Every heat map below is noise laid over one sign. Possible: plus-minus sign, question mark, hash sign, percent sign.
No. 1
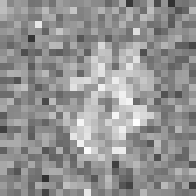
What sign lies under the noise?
hash sign
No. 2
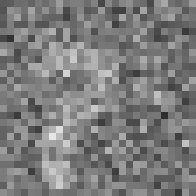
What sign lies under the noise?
question mark
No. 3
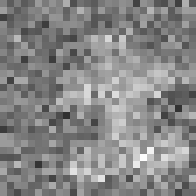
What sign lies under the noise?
plus-minus sign
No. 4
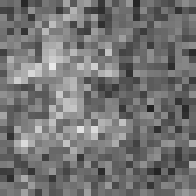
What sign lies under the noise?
plus-minus sign
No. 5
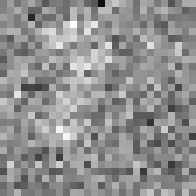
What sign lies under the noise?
question mark
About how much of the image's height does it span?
two thirds
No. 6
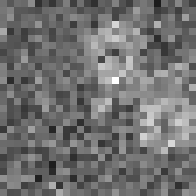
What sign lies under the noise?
percent sign
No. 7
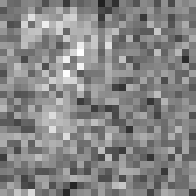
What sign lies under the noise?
question mark
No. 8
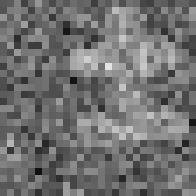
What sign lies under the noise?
plus-minus sign
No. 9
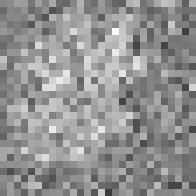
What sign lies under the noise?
hash sign
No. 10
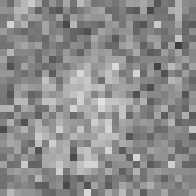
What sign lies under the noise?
hash sign
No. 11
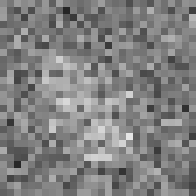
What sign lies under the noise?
percent sign
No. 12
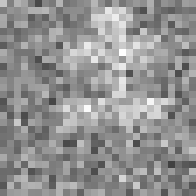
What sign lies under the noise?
plus-minus sign
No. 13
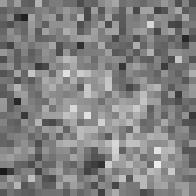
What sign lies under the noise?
percent sign
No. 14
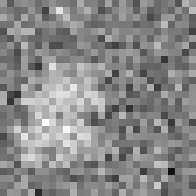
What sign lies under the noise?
hash sign
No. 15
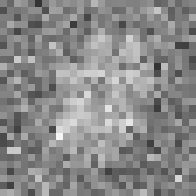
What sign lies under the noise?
hash sign
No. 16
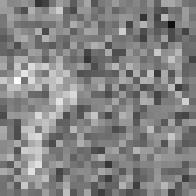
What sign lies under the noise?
question mark
